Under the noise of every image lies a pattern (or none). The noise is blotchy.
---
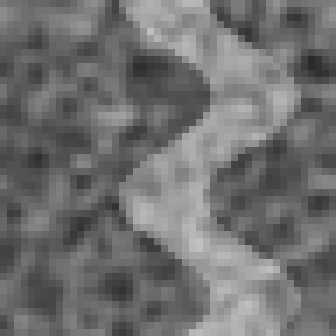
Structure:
a wavy band
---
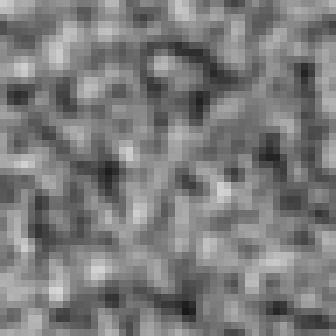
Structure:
only noise
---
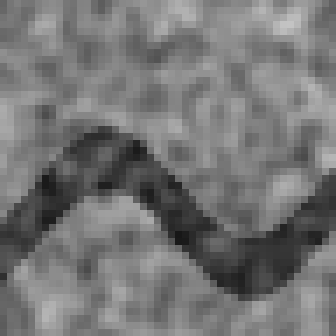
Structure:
a wavy band
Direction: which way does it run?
left to right
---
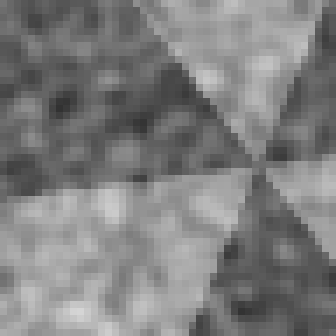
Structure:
spokes from one point
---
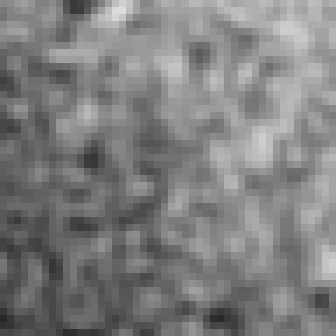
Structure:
a smooth slope
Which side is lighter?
top right
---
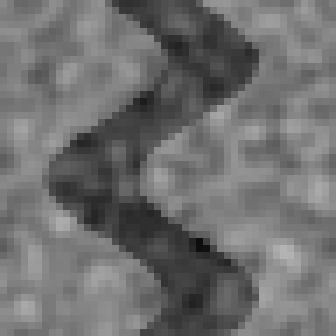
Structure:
a wavy band
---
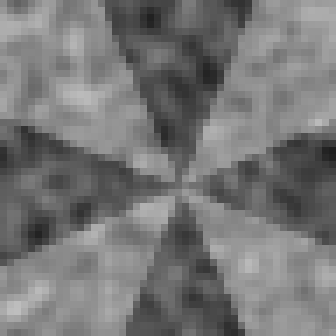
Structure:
spokes from one point
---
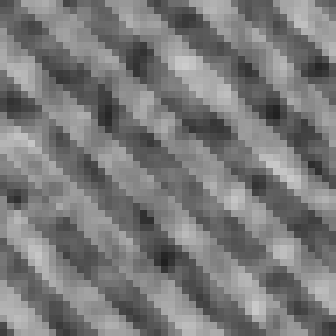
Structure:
diagonal stripes
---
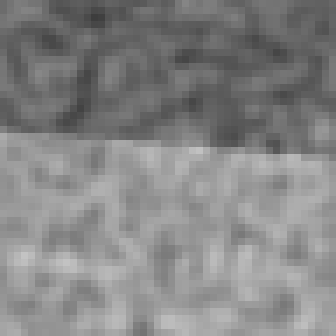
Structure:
a sharp edge
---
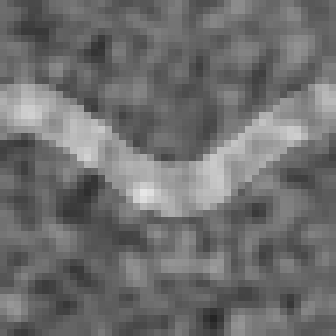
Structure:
a wavy band
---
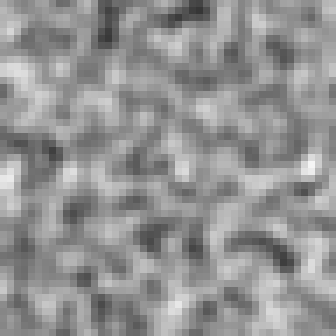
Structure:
only noise
